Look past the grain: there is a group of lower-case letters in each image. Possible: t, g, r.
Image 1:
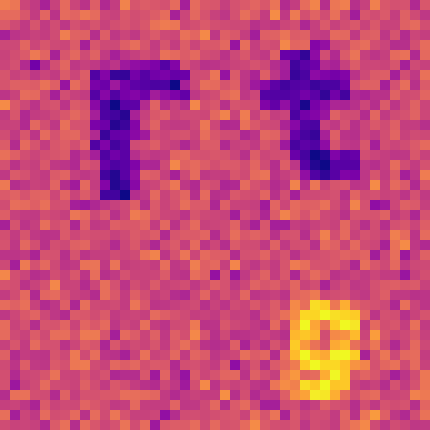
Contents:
top left: dark r; top right: dark t; bottom right: light g
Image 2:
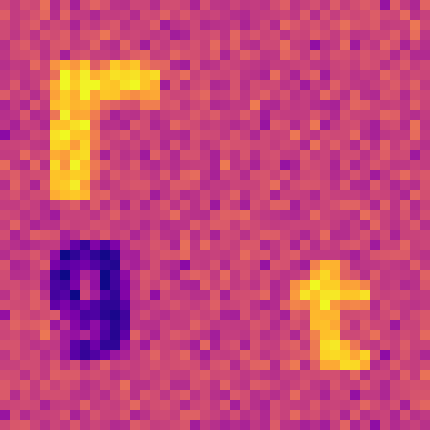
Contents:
top left: light r; bottom left: dark g; bottom right: light t
